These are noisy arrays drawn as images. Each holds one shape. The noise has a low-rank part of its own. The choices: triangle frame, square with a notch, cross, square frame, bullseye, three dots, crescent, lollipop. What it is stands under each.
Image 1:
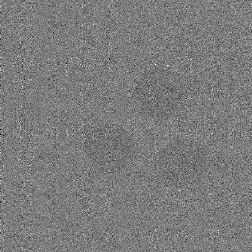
dark three dots
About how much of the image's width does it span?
half
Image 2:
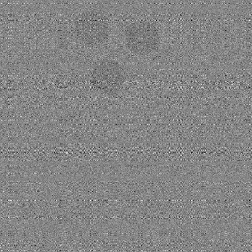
dark three dots, top middle
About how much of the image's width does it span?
a third
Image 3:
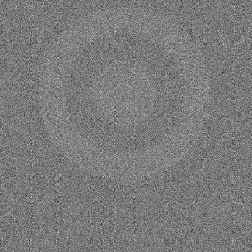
light bullseye
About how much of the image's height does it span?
two thirds
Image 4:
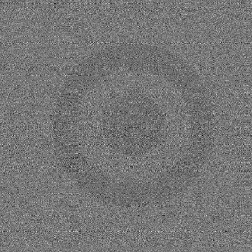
dark bullseye
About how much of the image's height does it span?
two thirds
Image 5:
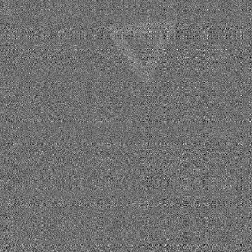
light triangle frame, top middle
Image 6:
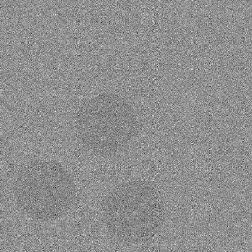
dark three dots
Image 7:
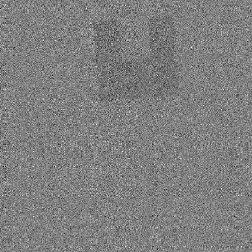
dark square with a notch, top middle
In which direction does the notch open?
up
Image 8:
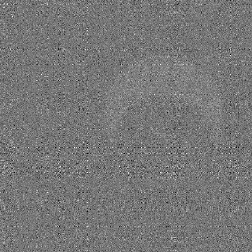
light crescent
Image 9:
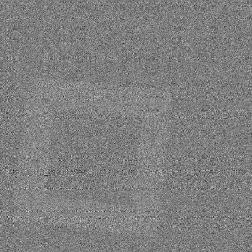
light square frame
